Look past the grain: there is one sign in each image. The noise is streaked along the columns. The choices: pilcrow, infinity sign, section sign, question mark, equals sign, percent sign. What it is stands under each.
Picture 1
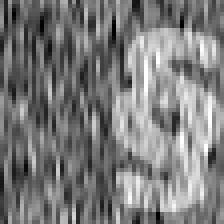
section sign
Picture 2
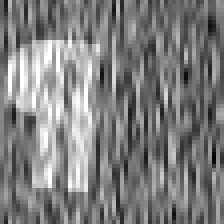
pilcrow
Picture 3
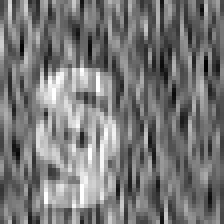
section sign
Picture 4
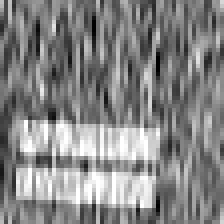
equals sign
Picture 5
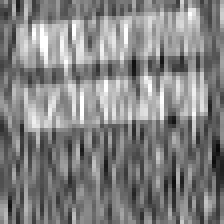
equals sign
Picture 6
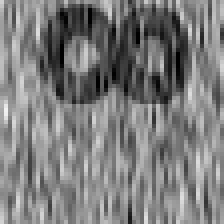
infinity sign
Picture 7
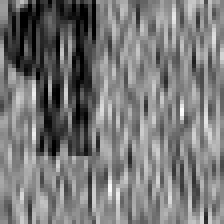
pilcrow
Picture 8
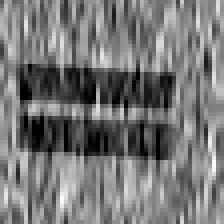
equals sign
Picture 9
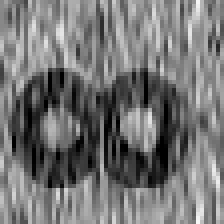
infinity sign
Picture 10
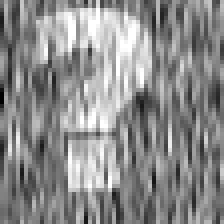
question mark
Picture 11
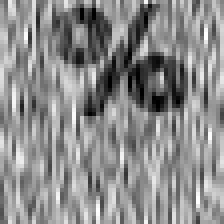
percent sign
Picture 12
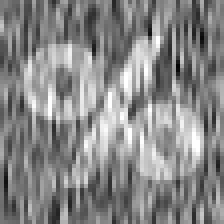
percent sign
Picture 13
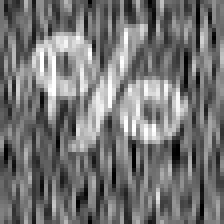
percent sign
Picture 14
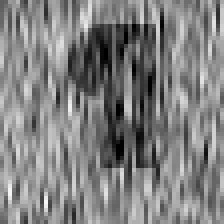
pilcrow
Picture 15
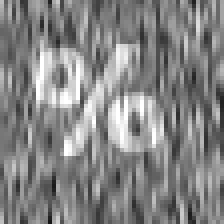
percent sign
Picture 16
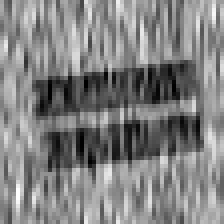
equals sign
